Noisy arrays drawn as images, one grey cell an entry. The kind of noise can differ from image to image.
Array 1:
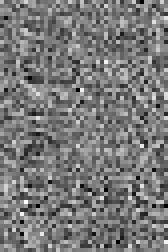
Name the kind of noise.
low rank plus noise
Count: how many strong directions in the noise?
five to eight
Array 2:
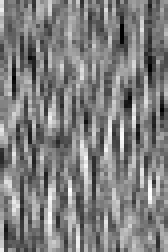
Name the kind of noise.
streaked along the columns
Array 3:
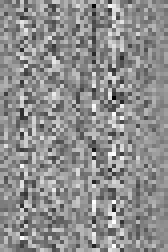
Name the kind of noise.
columns of uneven size
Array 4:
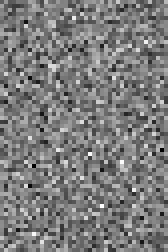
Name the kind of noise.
independent entries
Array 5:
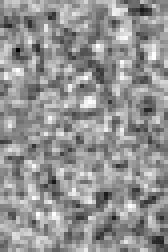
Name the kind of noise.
blotchy
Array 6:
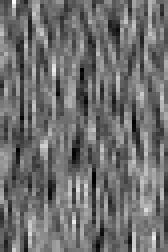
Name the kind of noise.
streaked along the columns
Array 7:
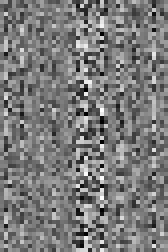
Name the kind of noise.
columns of uneven size
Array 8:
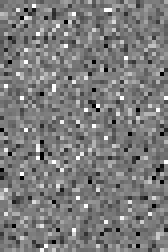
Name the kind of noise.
heavy tails
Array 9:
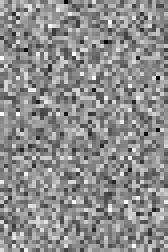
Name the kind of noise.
independent entries
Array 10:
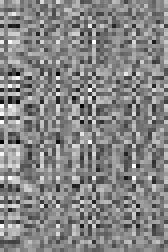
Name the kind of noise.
low rank plus noise
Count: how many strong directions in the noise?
one
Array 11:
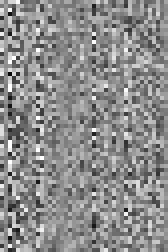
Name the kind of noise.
columns of uneven size
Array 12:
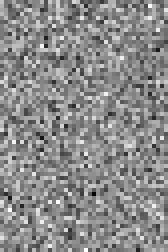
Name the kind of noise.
independent entries
